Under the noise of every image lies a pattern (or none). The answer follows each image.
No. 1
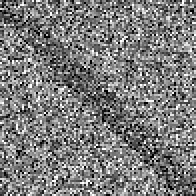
a diagonal band
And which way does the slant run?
top left to bottom right
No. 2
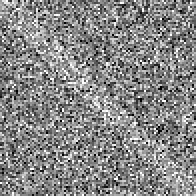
a diagonal band
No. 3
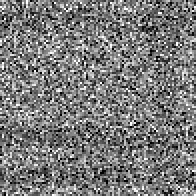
bands of rows crossing bands of columns
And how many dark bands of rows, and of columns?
3 and 1
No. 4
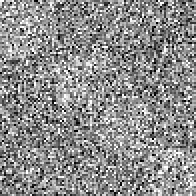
blocks along the diagonal
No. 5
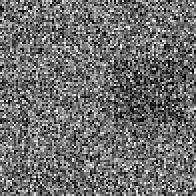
one block
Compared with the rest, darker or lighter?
darker
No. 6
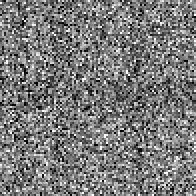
bands of rows crossing bands of columns
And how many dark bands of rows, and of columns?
1 and 3
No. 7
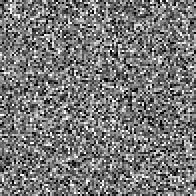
only noise
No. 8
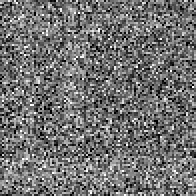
bands of rows crossing bands of columns
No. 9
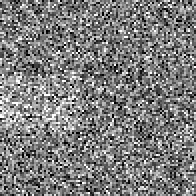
one block
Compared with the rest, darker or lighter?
lighter
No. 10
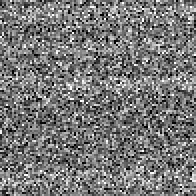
bands of rows
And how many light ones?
4
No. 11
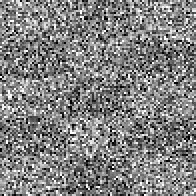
a checkerboard
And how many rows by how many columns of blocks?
5 by 3
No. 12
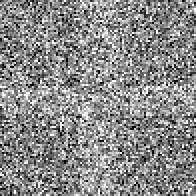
bands of rows crossing bands of columns
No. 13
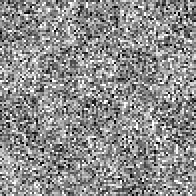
a checkerboard
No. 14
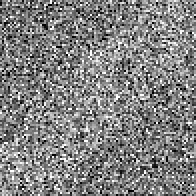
a diagonal band
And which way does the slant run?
bottom left to top right
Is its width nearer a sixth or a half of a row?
a half
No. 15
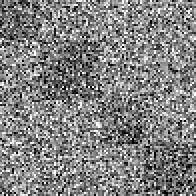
blocks along the diagonal
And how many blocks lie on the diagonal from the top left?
4
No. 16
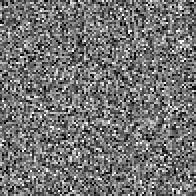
only noise
